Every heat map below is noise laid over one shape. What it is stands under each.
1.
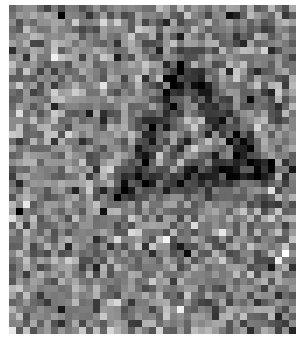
dark triangle frame
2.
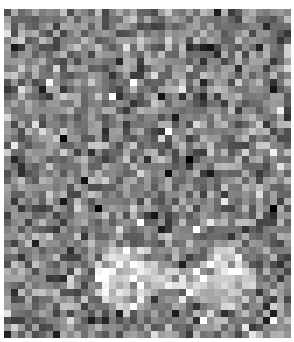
light dumbbell
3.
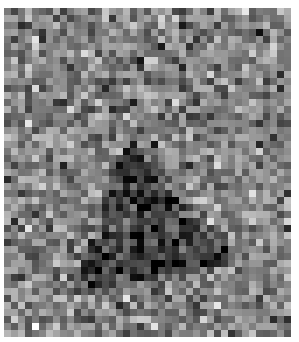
dark triangle
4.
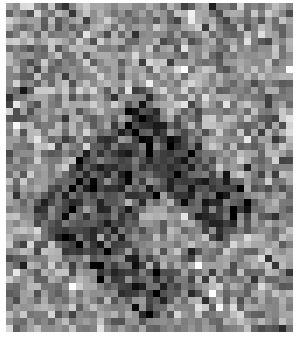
dark square with a notch
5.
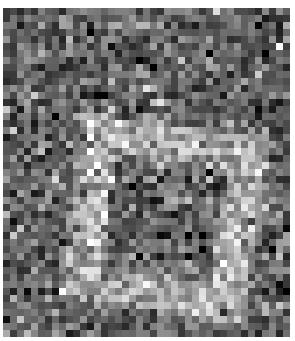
light square frame
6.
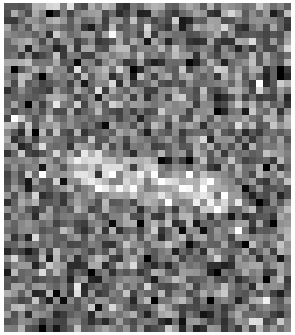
light bar
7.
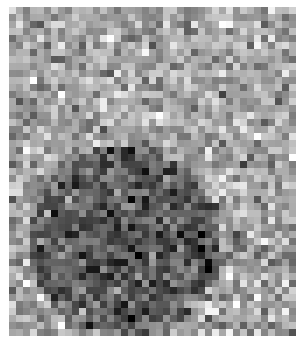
dark disc
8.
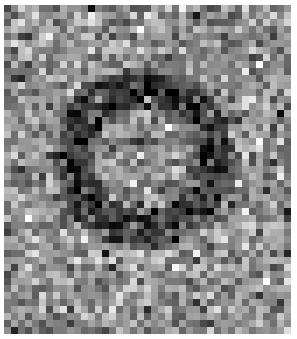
dark ring
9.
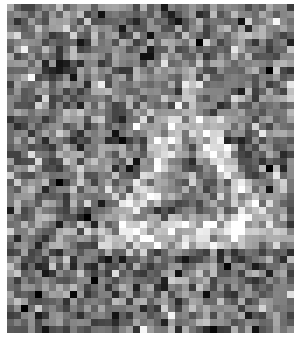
light triangle frame
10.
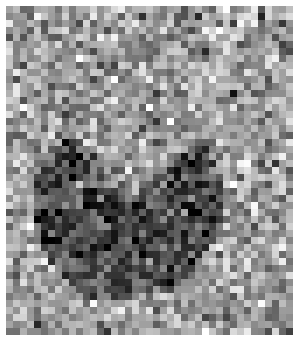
dark disc with a wedge cut out
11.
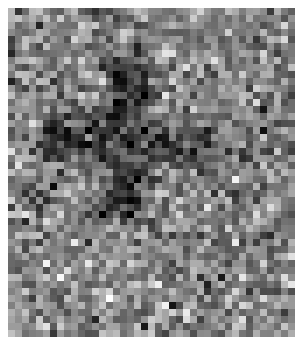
dark cross
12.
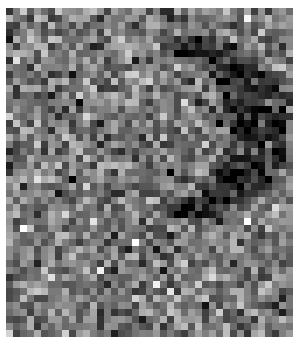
dark crescent
